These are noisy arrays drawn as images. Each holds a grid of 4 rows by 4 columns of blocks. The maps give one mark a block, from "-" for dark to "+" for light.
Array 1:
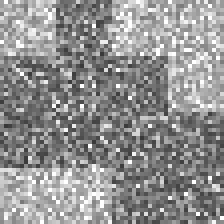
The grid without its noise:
+ - + +
- - - +
- - - -
+ + - -
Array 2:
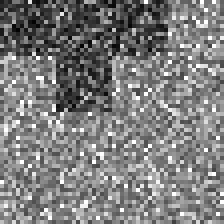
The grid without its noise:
- - - +
+ - + +
+ + + +
+ + + +
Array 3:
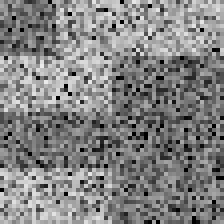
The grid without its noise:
- + + +
+ + - -
- - - -
+ + - -
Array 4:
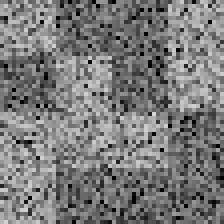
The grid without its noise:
+ - - +
- + - +
+ + + -
+ - - -
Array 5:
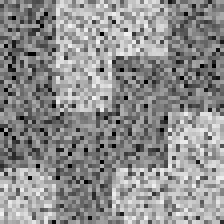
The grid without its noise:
- + + -
- + - -
- - - +
+ - + +
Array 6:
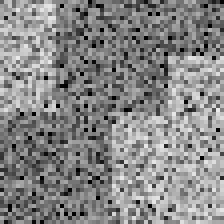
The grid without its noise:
+ - - -
+ - - +
- - + +
- - + +
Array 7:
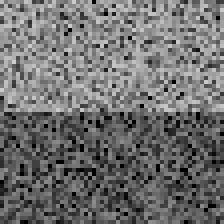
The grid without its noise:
+ + + +
+ + + +
- - - -
- - - -
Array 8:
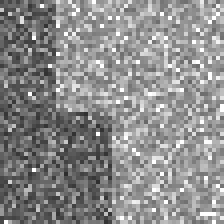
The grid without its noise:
- + + +
- + + +
- - + +
- - + +
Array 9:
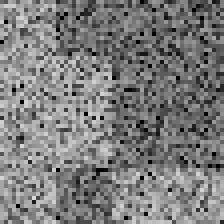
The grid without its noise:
+ - - -
+ + - -
+ + - -
+ - + +
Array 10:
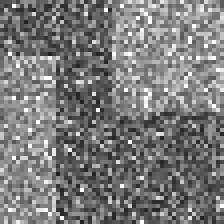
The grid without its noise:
- - + +
+ - + +
+ - - -
+ - - -
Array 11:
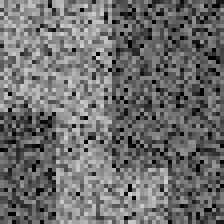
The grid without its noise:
+ + - -
+ + - -
- + - -
- + + -
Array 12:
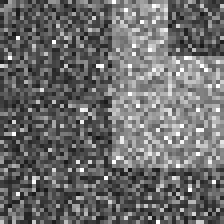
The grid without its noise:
- - + -
- - + +
- - + +
- - - -
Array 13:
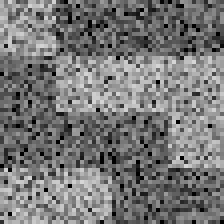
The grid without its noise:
+ - - -
- + + +
- - - +
+ + - -
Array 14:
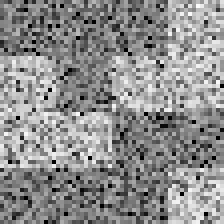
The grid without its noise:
- - - +
+ - + +
+ + - -
- - - +
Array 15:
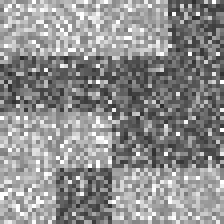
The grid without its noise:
+ + + -
- - - -
+ + - -
+ - + +
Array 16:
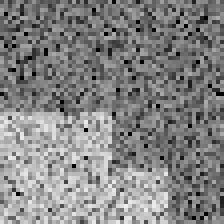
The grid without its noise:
- - - -
- - - -
+ + - -
+ + + -
